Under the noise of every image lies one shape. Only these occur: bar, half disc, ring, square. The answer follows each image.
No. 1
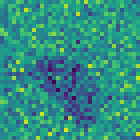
dark half disc
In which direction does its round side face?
up and right
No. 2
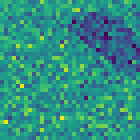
dark half disc
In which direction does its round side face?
up and right
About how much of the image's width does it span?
half
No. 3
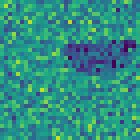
dark half disc
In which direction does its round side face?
down
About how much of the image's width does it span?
half
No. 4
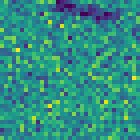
dark bar
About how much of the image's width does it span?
half
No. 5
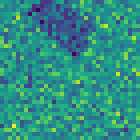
dark half disc
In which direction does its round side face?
up and right
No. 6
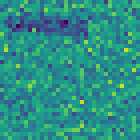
dark bar
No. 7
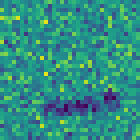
dark bar
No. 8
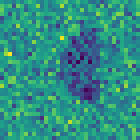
dark half disc
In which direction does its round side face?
left
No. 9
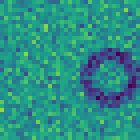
dark ring, middle right
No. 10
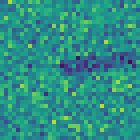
dark bar
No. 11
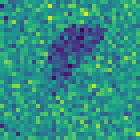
dark half disc
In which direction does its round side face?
up and left
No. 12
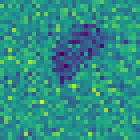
dark half disc
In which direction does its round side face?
up and left
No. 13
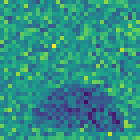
dark half disc
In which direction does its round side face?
up
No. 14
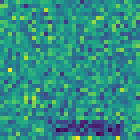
dark bar
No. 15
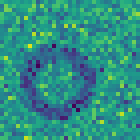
dark ring
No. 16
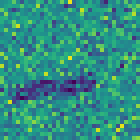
dark bar
